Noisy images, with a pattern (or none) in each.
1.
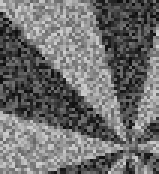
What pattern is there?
spokes from one point
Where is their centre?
bottom right
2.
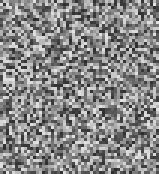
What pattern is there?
only noise
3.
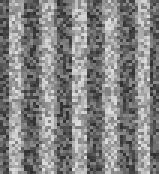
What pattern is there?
vertical stripes
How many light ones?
5
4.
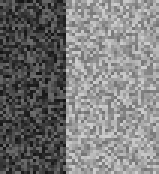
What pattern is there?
a sharp edge
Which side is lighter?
right
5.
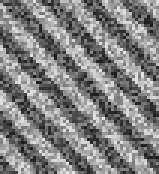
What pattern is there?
diagonal stripes
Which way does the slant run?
top left to bottom right
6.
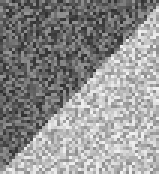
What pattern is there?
a sharp edge
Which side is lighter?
bottom right
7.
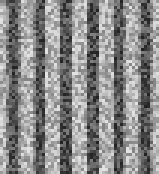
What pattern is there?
vertical stripes
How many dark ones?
6
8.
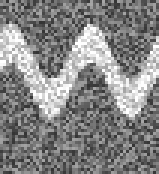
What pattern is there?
a wavy band
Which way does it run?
left to right
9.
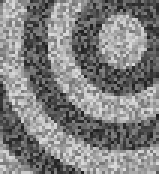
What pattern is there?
rings round one point
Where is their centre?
top right
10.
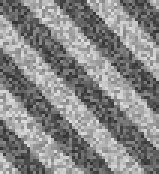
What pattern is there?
diagonal stripes
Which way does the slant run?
top left to bottom right
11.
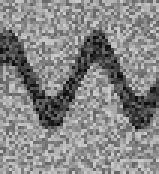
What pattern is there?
a wavy band
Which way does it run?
left to right
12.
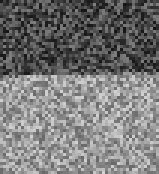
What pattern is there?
a sharp edge
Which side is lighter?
bottom
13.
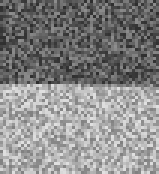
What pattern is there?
a sharp edge
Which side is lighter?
bottom
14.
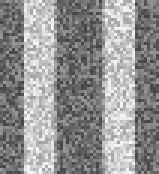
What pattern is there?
vertical stripes
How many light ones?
2
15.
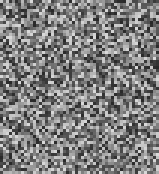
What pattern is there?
only noise
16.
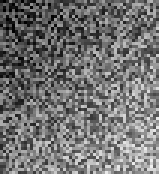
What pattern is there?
a smooth slope
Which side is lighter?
bottom right
